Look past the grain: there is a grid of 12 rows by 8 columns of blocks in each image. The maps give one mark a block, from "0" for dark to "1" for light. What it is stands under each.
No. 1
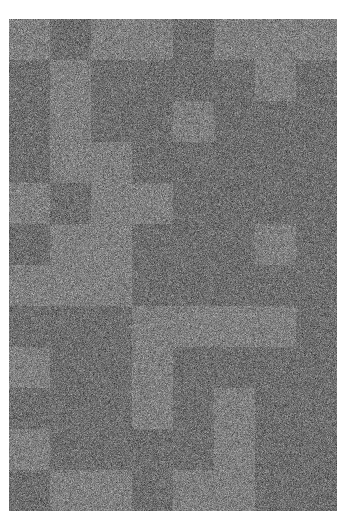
1 0 1 1 0 1 1 1
0 1 0 0 0 0 1 0
0 1 0 0 1 0 0 0
0 1 1 0 0 0 0 0
1 0 1 1 0 0 0 0
0 1 1 0 0 0 1 0
1 1 1 0 0 0 0 0
0 0 0 1 1 1 1 0
1 0 0 1 0 0 0 0
0 0 0 1 0 1 0 0
1 0 0 0 0 1 0 0
0 1 1 0 1 1 0 0
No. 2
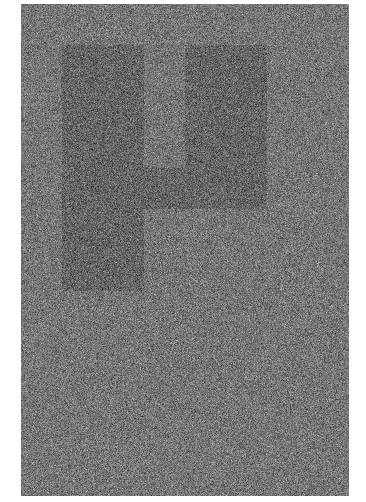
1 1 1 1 1 1 1 1
1 0 0 1 0 0 1 1
1 0 0 1 0 0 1 1
1 0 0 1 0 0 1 1
1 0 0 0 0 0 1 1
1 0 0 1 1 1 1 1
1 0 0 1 1 1 1 1
1 1 1 1 1 1 1 1
1 1 1 1 1 1 1 1
1 1 1 1 1 1 1 1
1 1 1 1 1 1 1 1
1 1 1 1 1 1 1 1
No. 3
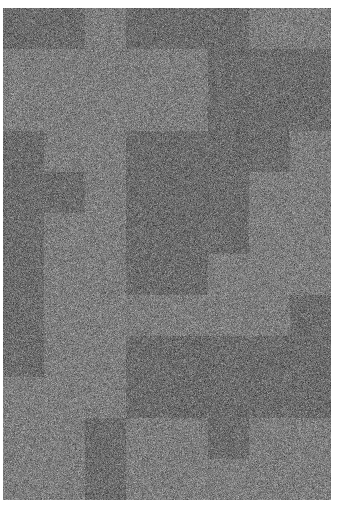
0 0 1 0 0 0 1 1
1 1 1 1 1 0 0 0
1 1 1 1 1 0 0 0
0 1 1 0 0 0 0 1
0 0 1 0 0 0 1 1
0 1 1 0 0 0 1 1
0 1 1 0 0 1 1 1
0 1 1 1 1 1 1 0
0 1 1 0 0 0 0 0
1 1 1 0 0 0 0 0
1 1 0 1 1 0 1 1
1 1 0 1 1 1 1 1
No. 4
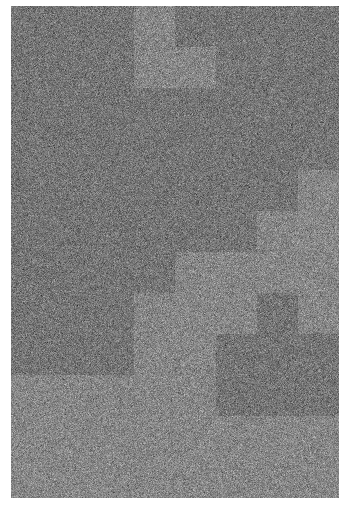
0 0 0 1 0 0 0 0
0 0 0 1 1 0 0 0
0 0 0 0 0 0 0 0
0 0 0 0 0 0 0 0
0 0 0 0 0 0 0 1
0 0 0 0 0 0 1 1
0 0 0 0 1 1 1 1
0 0 0 1 1 1 0 1
0 0 0 1 1 0 0 0
1 1 1 1 1 0 0 0
1 1 1 1 1 1 1 1
1 1 1 1 1 1 1 1
